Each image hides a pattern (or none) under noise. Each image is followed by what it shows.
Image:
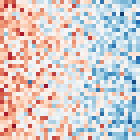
a smooth slope
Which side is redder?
left
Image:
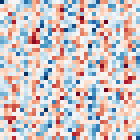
vertical stripes
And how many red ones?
6
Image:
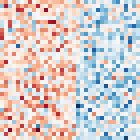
a sharp edge
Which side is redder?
left
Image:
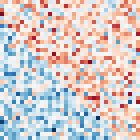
a sharp edge
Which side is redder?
top right
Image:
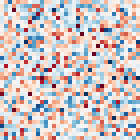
only noise
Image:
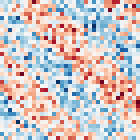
diagonal stripes
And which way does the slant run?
top left to bottom right
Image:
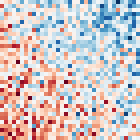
a smooth slope
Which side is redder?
bottom left
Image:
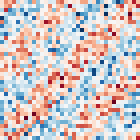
diagonal stripes
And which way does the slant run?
bottom left to top right
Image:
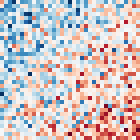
a smooth slope
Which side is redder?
bottom right
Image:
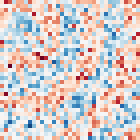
rings round one point
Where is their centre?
top left
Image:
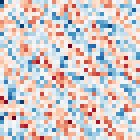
diagonal stripes
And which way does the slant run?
top left to bottom right
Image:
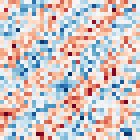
diagonal stripes
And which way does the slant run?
bottom left to top right
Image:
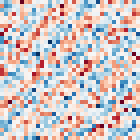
diagonal stripes
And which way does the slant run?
bottom left to top right
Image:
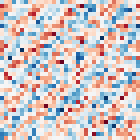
diagonal stripes
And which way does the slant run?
bottom left to top right
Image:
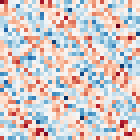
diagonal stripes
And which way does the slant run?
top left to bottom right
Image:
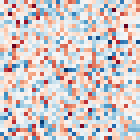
only noise
